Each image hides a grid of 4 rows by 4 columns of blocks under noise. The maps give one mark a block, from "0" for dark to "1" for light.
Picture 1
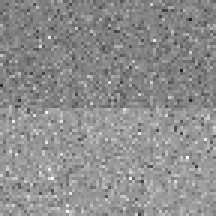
0 0 0 0
0 0 0 0
1 1 1 1
1 1 1 1
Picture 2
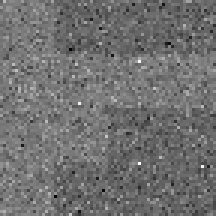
1 0 0 0
1 1 1 1
1 1 0 0
1 0 0 0
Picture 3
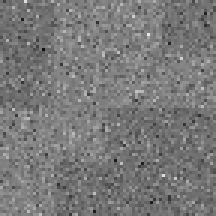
0 1 1 0
0 1 1 1
1 1 0 0
1 0 0 0
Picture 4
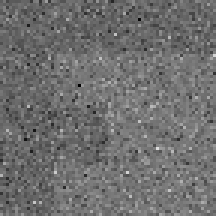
0 0 0 0
0 1 1 1
0 0 1 1
0 1 1 1
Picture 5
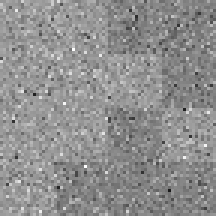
1 1 0 0
1 1 1 0
1 1 0 1
1 0 0 0
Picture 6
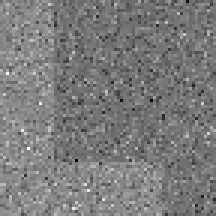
1 0 0 0
1 0 0 0
1 0 0 0
1 1 1 0
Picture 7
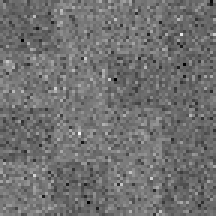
0 1 1 0
1 1 0 0
0 1 1 0
1 0 1 0
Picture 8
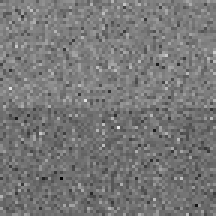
1 1 1 1
1 1 1 1
0 0 0 0
0 0 0 0
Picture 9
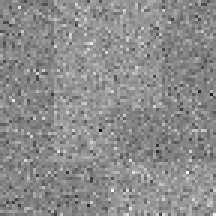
0 1 1 0
0 1 1 0
0 1 0 0
0 0 1 1
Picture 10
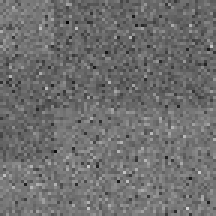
1 0 0 0
0 0 0 0
0 1 1 1
1 1 1 1
